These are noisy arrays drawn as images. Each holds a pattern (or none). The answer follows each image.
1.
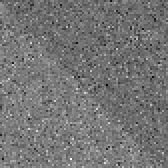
a sharp edge
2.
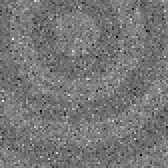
rings round one point
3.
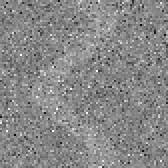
a wavy band
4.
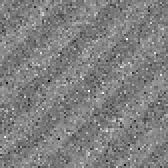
diagonal stripes
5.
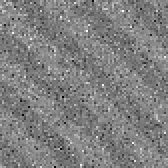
diagonal stripes
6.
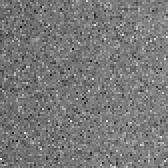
a smooth slope
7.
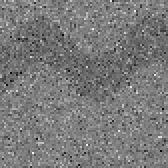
a wavy band
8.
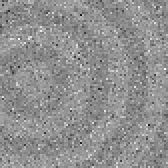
rings round one point
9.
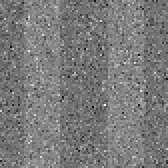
vertical stripes
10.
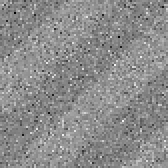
diagonal stripes
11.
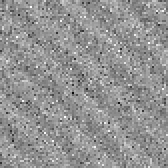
diagonal stripes
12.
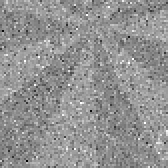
spokes from one point
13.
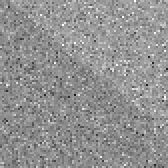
a sharp edge
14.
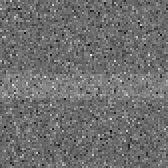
one horizontal stripe
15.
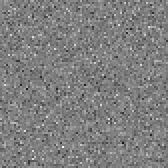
only noise
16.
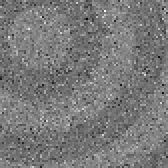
rings round one point
